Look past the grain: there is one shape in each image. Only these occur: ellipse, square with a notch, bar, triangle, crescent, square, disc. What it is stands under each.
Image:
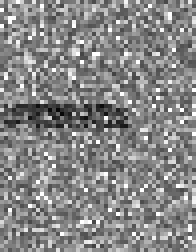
bar
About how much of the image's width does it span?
two thirds
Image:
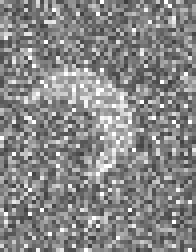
crescent
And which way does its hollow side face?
down and left
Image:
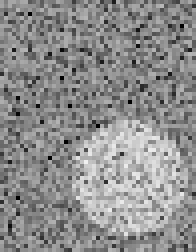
disc
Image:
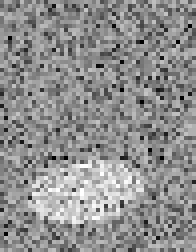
ellipse
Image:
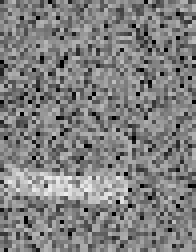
bar
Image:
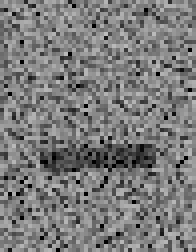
bar
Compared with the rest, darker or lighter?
darker
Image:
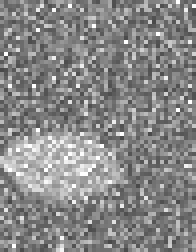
ellipse
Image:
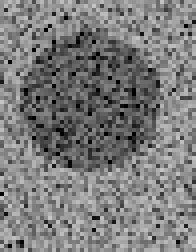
disc
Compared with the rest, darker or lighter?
darker
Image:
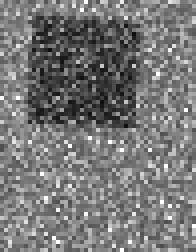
square
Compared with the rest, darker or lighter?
darker
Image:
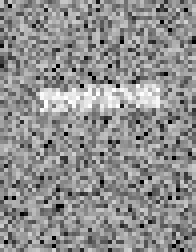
bar
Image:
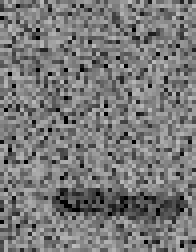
bar
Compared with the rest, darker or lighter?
darker
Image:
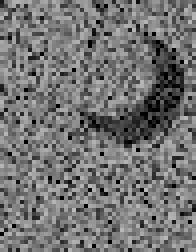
crescent
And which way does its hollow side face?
up and left
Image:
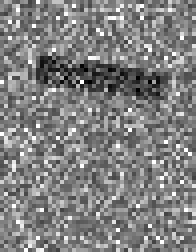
bar
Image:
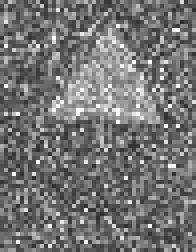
triangle
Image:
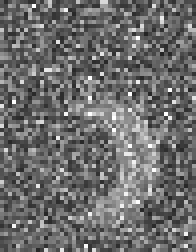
crescent
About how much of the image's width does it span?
half
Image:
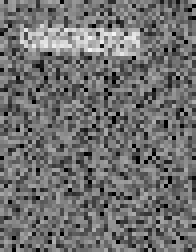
bar
